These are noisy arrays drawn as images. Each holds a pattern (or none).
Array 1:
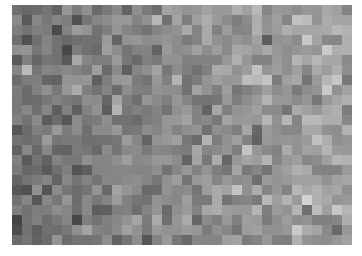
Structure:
a smooth slope
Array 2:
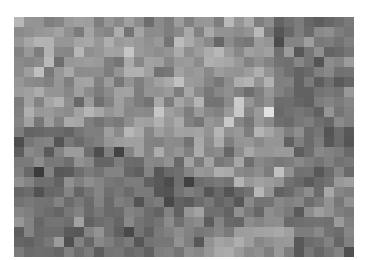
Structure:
spokes from one point
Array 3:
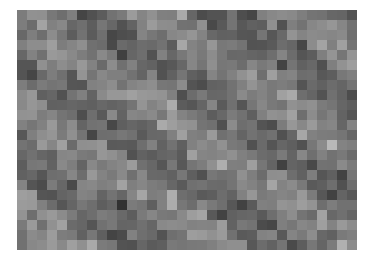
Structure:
diagonal stripes
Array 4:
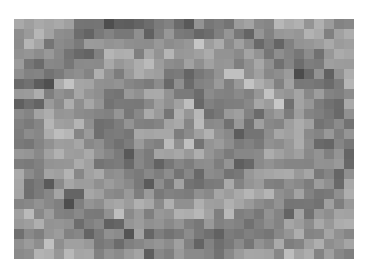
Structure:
rings round one point
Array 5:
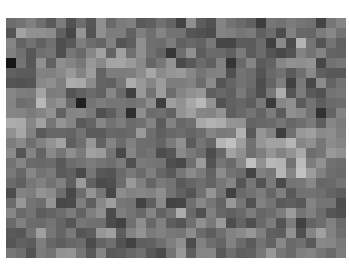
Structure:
a wavy band
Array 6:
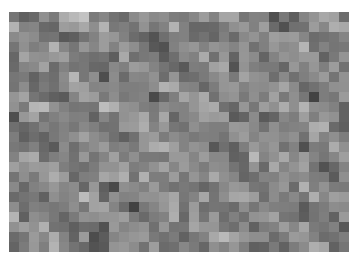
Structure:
diagonal stripes
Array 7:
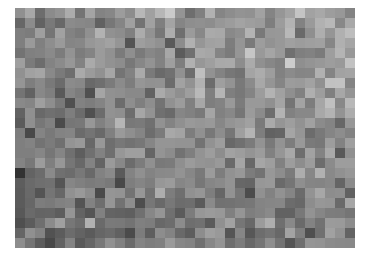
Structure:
a smooth slope
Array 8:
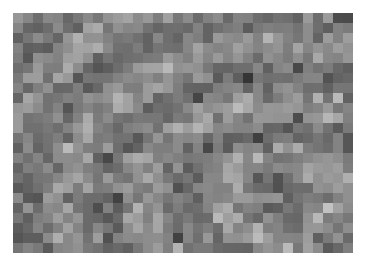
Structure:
rings round one point
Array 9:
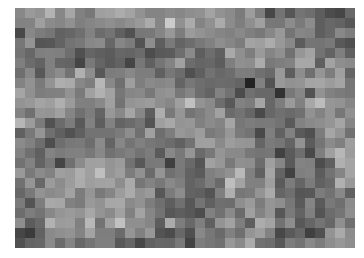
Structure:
rings round one point
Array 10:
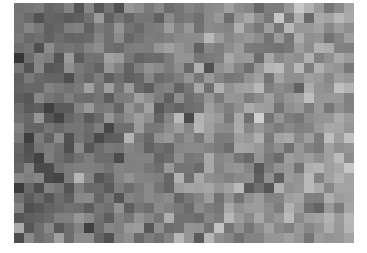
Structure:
a smooth slope
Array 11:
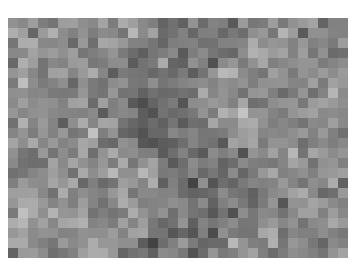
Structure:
a wavy band
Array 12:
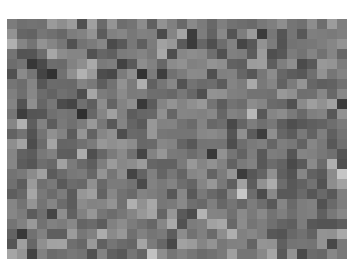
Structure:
only noise
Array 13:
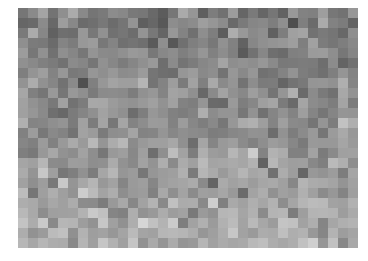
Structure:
a smooth slope
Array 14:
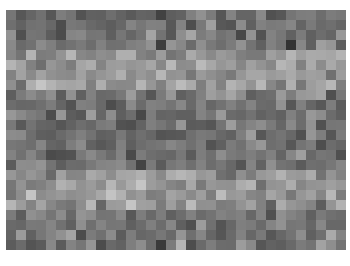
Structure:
horizontal stripes
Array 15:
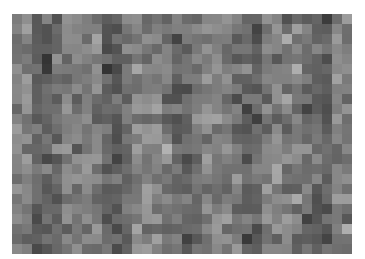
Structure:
vertical stripes
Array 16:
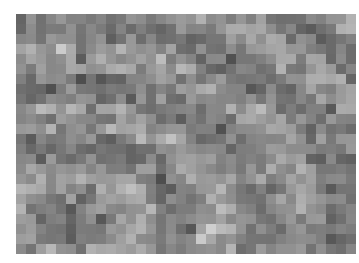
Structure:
rings round one point
